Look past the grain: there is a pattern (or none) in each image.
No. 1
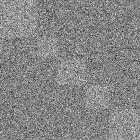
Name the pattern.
blocks along the diagonal
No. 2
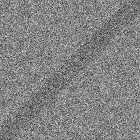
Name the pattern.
a diagonal band
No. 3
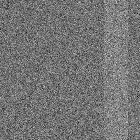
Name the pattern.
one band of columns
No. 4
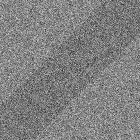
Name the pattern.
a diagonal band
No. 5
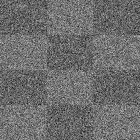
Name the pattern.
a checkerboard
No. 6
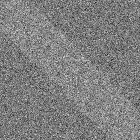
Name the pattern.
a diagonal band
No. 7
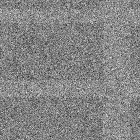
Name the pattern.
bands of rows crossing bands of columns
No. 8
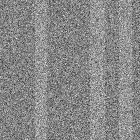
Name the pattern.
bands of columns
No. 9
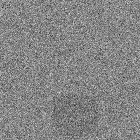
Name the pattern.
one block
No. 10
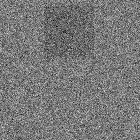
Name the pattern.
one block
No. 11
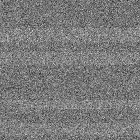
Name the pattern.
bands of rows
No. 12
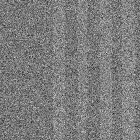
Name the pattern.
bands of columns
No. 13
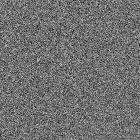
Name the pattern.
only noise
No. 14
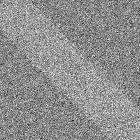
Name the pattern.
a diagonal band
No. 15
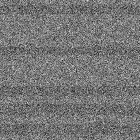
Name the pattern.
bands of rows
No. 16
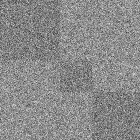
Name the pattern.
blocks along the diagonal
